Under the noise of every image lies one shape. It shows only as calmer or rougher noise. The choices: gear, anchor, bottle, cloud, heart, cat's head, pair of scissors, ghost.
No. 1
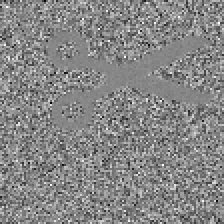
pair of scissors
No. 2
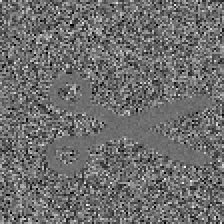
pair of scissors
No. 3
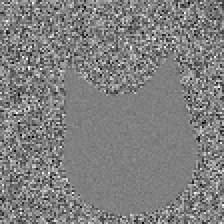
cat's head
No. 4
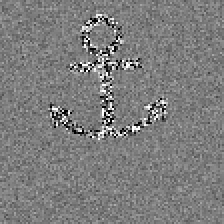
anchor
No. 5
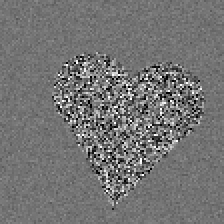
heart
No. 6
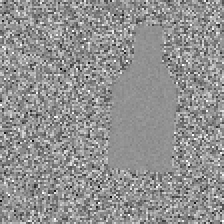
bottle
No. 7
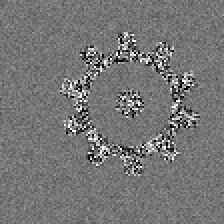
gear
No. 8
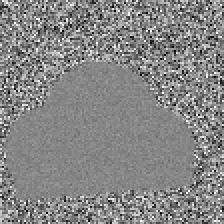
cloud
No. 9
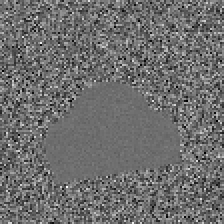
cloud
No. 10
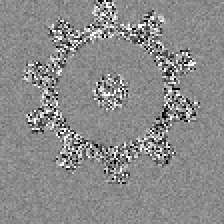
gear
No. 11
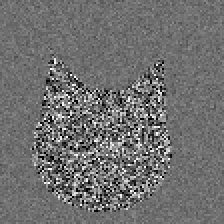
cat's head
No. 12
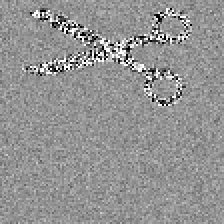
pair of scissors
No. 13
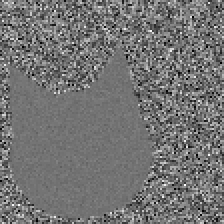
cat's head
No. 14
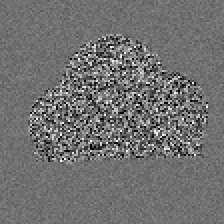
cloud
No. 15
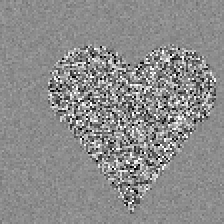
heart
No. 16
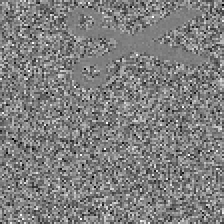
pair of scissors
